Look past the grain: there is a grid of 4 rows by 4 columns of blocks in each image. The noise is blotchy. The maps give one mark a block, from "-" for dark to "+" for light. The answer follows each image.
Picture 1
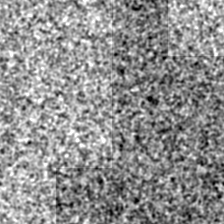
+ + - +
+ + - -
+ + - -
+ - - -
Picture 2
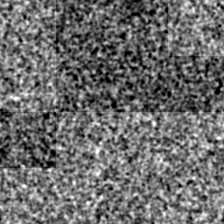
+ - - +
+ - - -
- + + +
+ + + +
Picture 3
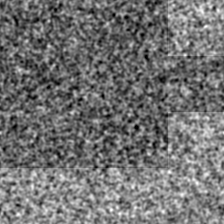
- - - +
- - - -
- - - +
+ + + +
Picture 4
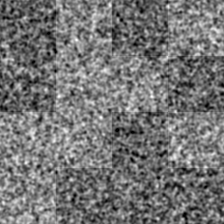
- + - +
- + + -
+ + - +
+ - - -
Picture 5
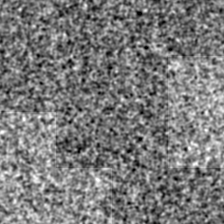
- - - -
- - - +
+ - - +
+ + - -
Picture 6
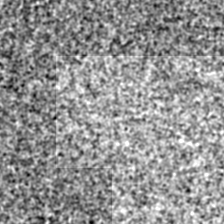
- - - -
- + + +
- + + +
- - + +
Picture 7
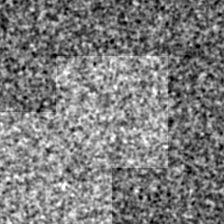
- - - -
- + + -
+ + + -
+ + - -
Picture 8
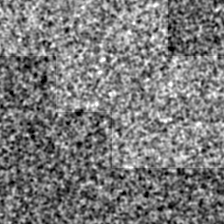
+ + + -
- + + +
- - + +
- - - -
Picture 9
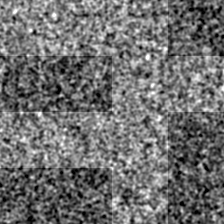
+ + + -
- - + +
+ + + -
- - + -
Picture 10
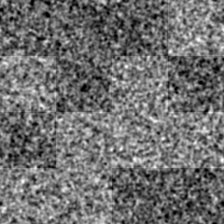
- - - +
+ - + -
- + + +
+ + - -
